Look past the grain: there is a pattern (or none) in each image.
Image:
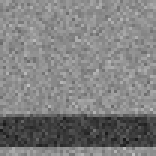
one horizontal stripe
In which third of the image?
bottom
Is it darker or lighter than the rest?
darker
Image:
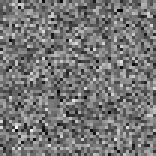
only noise
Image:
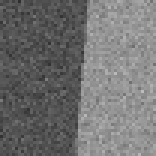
a sharp edge
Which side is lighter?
right
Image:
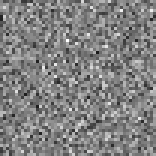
only noise
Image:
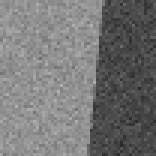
a sharp edge
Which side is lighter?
left
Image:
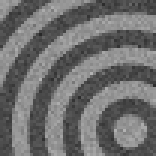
rings round one point
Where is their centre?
bottom right
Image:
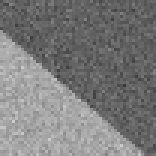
a sharp edge
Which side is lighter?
bottom left
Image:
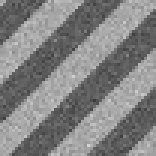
diagonal stripes
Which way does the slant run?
bottom left to top right
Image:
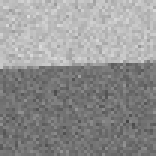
a sharp edge
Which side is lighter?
top
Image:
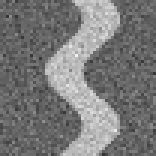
a wavy band
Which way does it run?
top to bottom
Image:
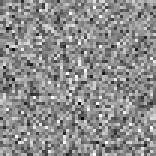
only noise
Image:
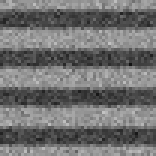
horizontal stripes
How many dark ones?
4
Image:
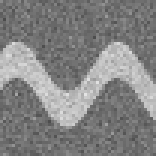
a wavy band
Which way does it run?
left to right
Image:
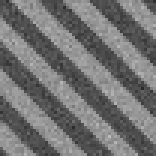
diagonal stripes
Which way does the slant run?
top left to bottom right
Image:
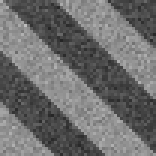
diagonal stripes
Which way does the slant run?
top left to bottom right
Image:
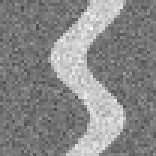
a wavy band
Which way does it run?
top to bottom
